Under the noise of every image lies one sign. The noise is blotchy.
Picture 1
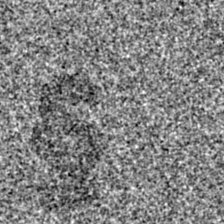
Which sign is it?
section sign
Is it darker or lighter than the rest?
darker
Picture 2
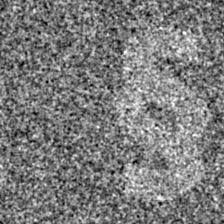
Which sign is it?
section sign
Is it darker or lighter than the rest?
lighter
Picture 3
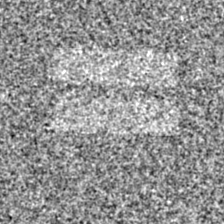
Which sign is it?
equals sign
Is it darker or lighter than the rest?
lighter
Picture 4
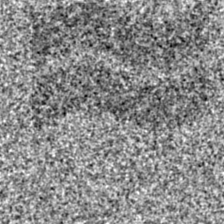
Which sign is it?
approximately sign
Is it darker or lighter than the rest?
darker
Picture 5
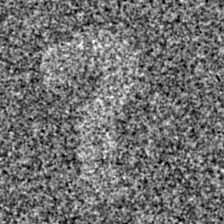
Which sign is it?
question mark
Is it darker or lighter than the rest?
lighter
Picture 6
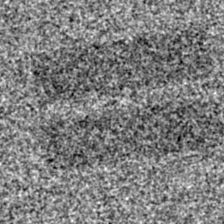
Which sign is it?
equals sign
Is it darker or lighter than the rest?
darker
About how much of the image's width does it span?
nearly all
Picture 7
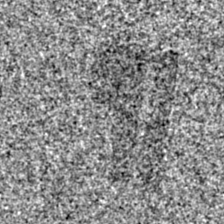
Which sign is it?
pilcrow
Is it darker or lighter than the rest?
darker
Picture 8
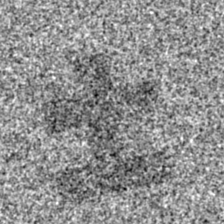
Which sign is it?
plus-minus sign
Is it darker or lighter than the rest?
darker
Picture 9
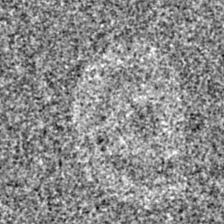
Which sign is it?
at sign
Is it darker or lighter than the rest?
lighter
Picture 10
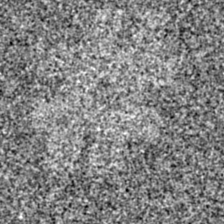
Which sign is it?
hash sign
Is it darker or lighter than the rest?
lighter
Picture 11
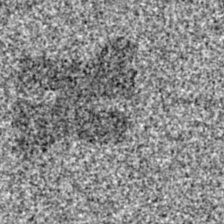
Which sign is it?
not-equal sign
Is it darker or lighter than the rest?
darker
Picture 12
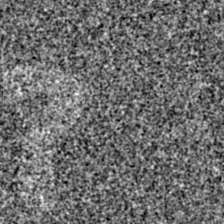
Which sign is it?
question mark
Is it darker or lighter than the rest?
lighter
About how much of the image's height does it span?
two thirds
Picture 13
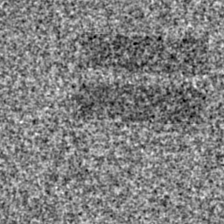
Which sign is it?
equals sign
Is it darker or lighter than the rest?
darker
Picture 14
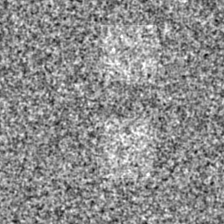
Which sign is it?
colon
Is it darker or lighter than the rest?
lighter
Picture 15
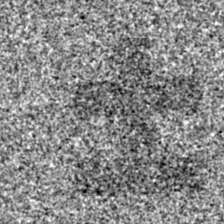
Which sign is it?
plus-minus sign
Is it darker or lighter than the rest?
darker
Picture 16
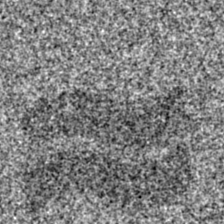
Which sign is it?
approximately sign
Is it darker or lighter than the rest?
darker
